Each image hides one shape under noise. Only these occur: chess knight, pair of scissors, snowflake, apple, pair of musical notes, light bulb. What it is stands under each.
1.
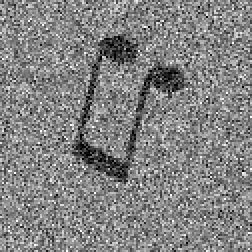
pair of musical notes
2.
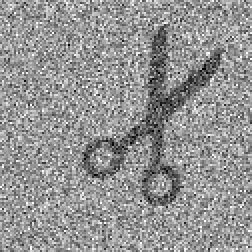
pair of scissors
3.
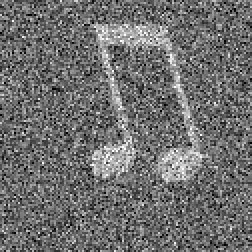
pair of musical notes
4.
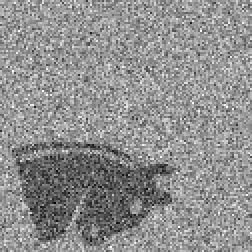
chess knight
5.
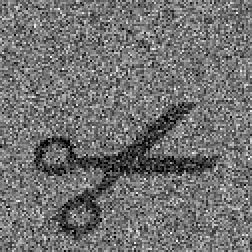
pair of scissors
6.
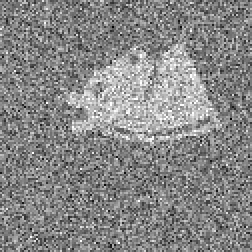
chess knight
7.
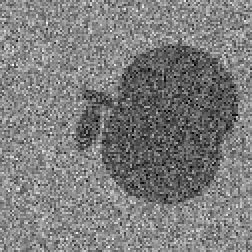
apple
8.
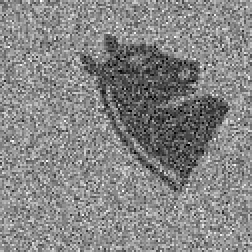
chess knight
